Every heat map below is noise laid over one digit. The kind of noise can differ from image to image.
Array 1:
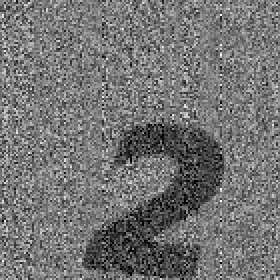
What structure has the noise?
columns of uneven size
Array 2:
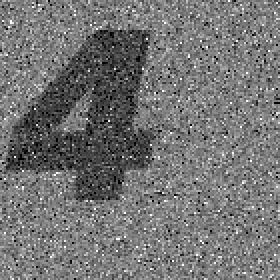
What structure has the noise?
heavy tails
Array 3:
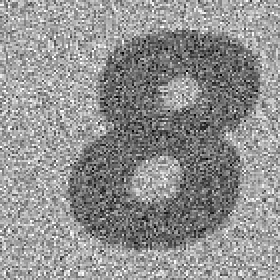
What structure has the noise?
low rank plus noise
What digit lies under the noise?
8
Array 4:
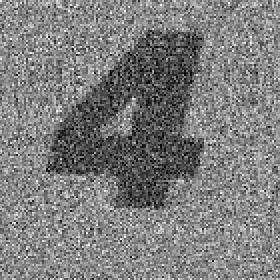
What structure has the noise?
low rank plus noise
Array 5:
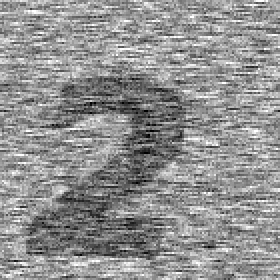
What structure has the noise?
streaked along the rows
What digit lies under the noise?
2
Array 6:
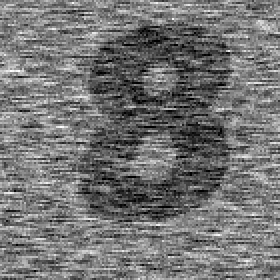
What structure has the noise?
streaked along the rows
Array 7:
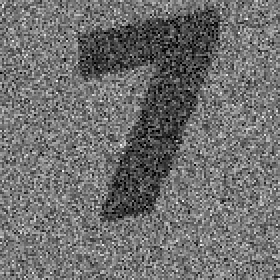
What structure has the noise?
independent entries
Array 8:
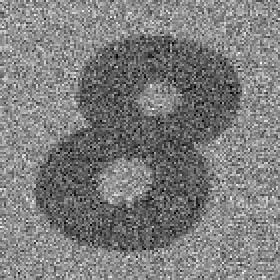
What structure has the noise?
low rank plus noise
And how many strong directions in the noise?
one
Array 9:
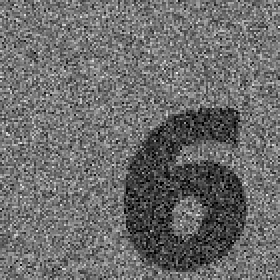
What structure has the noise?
independent entries
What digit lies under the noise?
6
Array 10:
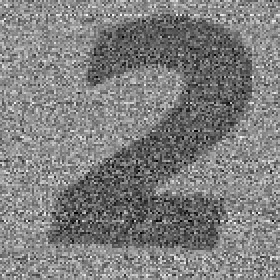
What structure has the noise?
rows of uneven size
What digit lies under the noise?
2
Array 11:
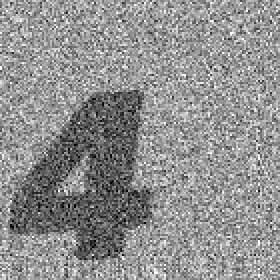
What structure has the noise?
low rank plus noise
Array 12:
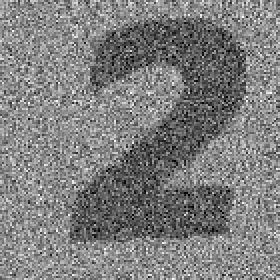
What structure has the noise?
low rank plus noise
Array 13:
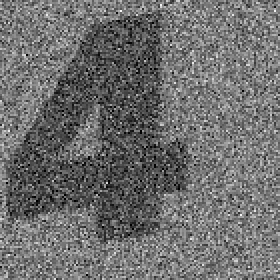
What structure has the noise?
independent entries
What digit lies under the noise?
4
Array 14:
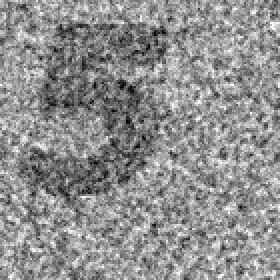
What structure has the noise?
blotchy
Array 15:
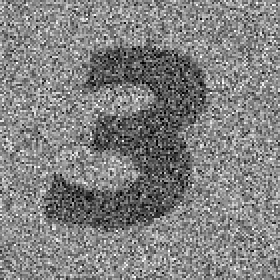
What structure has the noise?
independent entries
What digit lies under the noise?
3
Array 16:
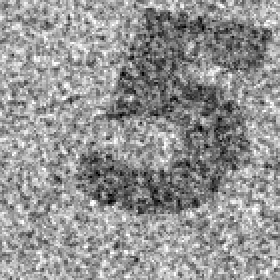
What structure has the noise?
blotchy
